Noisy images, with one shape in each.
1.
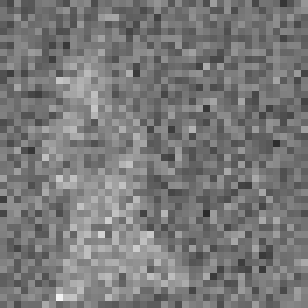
chess bishop
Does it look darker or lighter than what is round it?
lighter
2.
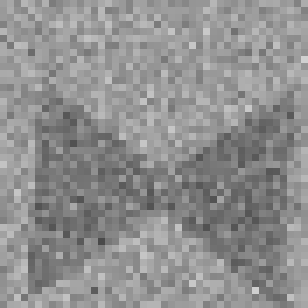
bow tie
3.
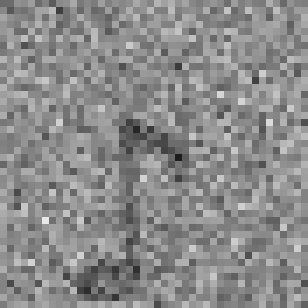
musical note
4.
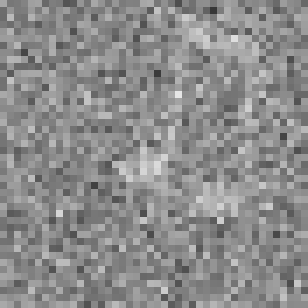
pair of musical notes
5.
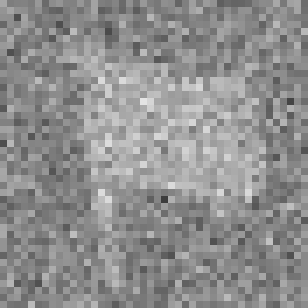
flag
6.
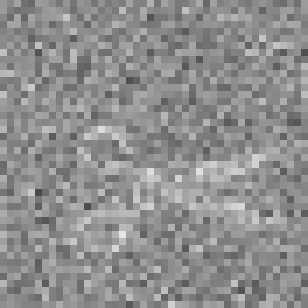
pair of scissors
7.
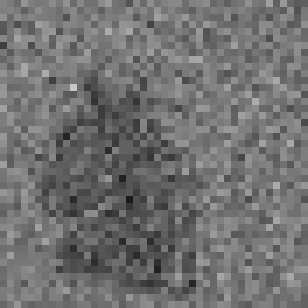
chess knight
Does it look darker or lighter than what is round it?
darker
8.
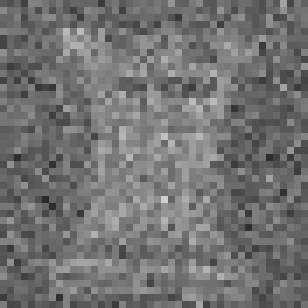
chess rook
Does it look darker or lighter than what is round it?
lighter
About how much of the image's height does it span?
nearly all
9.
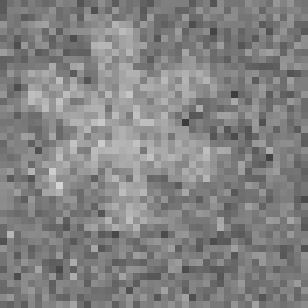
asterisk
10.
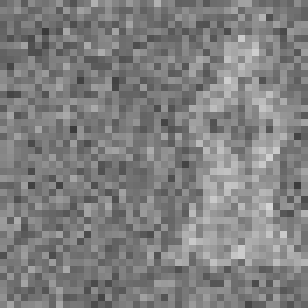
chess bishop
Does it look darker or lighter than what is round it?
lighter
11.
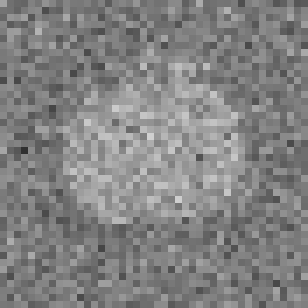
apple
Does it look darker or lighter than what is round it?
lighter
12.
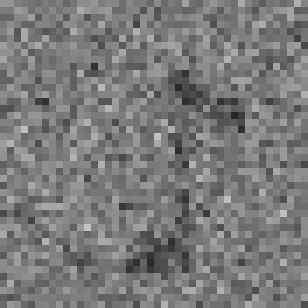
musical note
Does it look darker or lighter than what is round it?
darker
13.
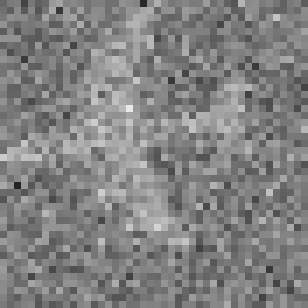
airplane
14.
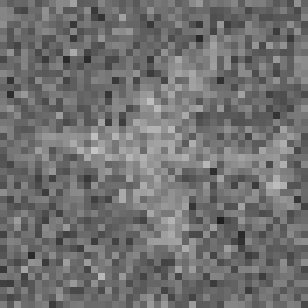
airplane
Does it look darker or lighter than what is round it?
lighter
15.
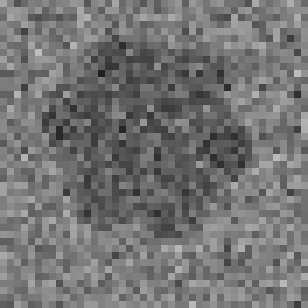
flower
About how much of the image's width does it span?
two thirds
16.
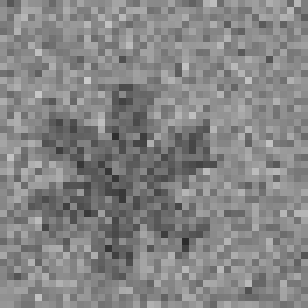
asterisk
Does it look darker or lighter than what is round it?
darker
